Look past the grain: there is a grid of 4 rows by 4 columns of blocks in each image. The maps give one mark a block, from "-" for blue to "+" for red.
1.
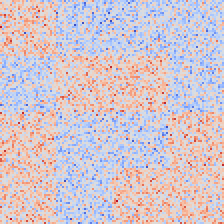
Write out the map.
+---
-++-
+--+
+-++
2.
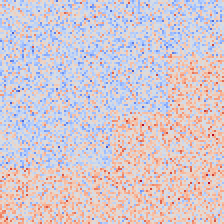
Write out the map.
----
---+
--++
++++
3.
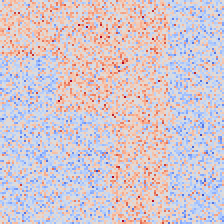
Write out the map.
+++-
-++-
--+-
--+-
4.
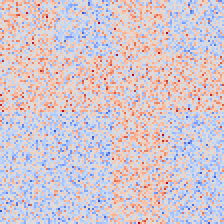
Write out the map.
+-+-
++++
--+-
--+-
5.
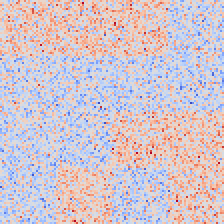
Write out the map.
+++-
----
--++
-+-+
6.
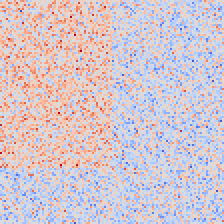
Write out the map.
++--
++--
++--
----
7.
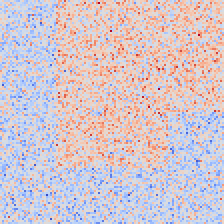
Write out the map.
-+++
-+++
-++-
----
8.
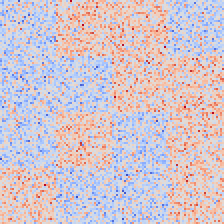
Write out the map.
-++-
--++
-+-+
+--+
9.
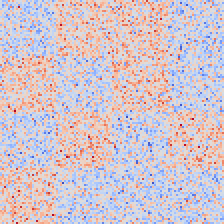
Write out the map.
-++-
+-+-
-+-+
+---
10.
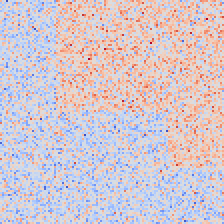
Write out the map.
-+++
-+++
---+
----
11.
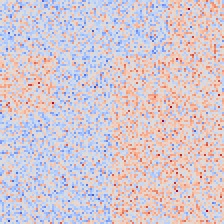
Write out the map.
---+
+-++
--++
--++
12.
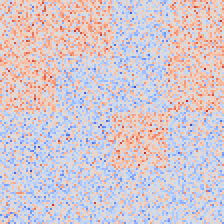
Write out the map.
++-+
+--+
--+-
----
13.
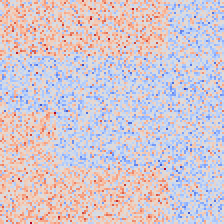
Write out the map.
+++-
----
+---
+++-
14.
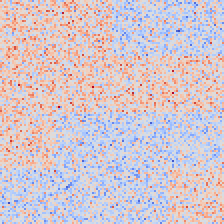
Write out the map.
++--
++++
+---
---+
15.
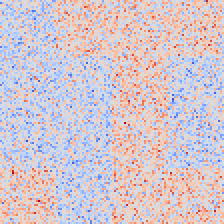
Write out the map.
-+++
--+-
--+-
+-++
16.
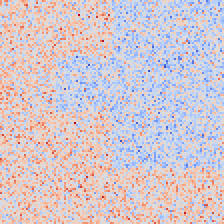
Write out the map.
++--
+---
++--
++++
